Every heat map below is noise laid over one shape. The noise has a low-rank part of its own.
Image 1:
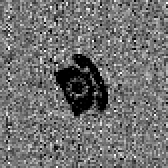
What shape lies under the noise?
telephone
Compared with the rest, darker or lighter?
darker
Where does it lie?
centre
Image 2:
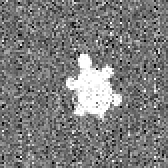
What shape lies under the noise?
turtle
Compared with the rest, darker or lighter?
lighter
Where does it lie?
centre
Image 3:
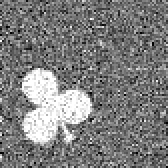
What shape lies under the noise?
club
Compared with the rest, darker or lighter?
lighter
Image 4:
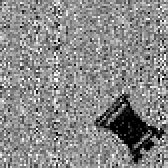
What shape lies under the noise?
chess rook
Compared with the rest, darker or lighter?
darker
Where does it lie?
bottom right
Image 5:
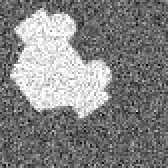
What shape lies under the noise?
car
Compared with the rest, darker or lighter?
lighter
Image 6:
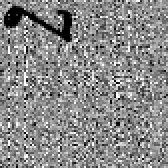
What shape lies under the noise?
musical note
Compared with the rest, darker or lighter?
darker
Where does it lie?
top left
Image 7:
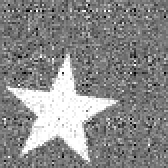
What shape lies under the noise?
star
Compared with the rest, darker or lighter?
lighter
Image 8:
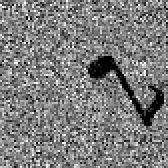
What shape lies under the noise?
musical note
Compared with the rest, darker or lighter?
darker
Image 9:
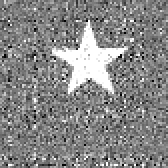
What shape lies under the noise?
star
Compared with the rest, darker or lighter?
lighter
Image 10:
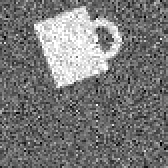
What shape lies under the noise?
cup
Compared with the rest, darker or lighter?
lighter
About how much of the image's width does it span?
half
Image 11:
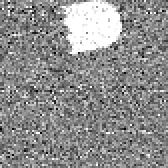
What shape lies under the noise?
ghost
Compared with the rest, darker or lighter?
lighter
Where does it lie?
top middle
